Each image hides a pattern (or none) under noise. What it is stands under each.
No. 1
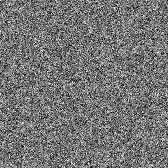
only noise
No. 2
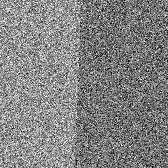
a sharp edge
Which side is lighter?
left
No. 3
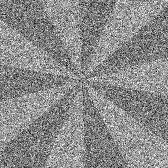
spokes from one point
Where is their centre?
centre
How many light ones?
7
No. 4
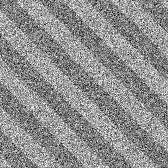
diagonal stripes
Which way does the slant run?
top left to bottom right
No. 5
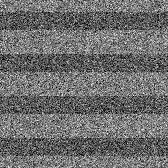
horizontal stripes
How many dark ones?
4
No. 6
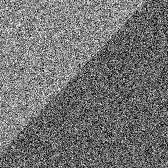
a sharp edge
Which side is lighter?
top left
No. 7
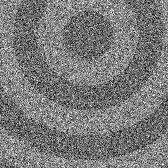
rings round one point
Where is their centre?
top middle
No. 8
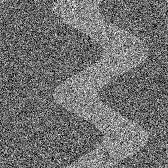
a wavy band
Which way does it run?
top to bottom
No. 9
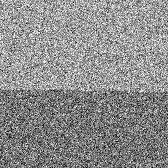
a sharp edge
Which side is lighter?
top
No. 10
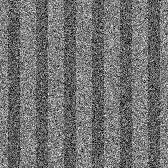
vertical stripes
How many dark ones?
6
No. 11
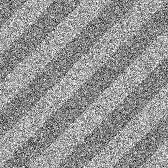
diagonal stripes
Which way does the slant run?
bottom left to top right
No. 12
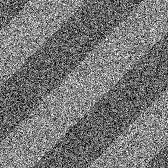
diagonal stripes
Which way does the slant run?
bottom left to top right
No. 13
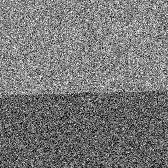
a sharp edge
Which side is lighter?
top
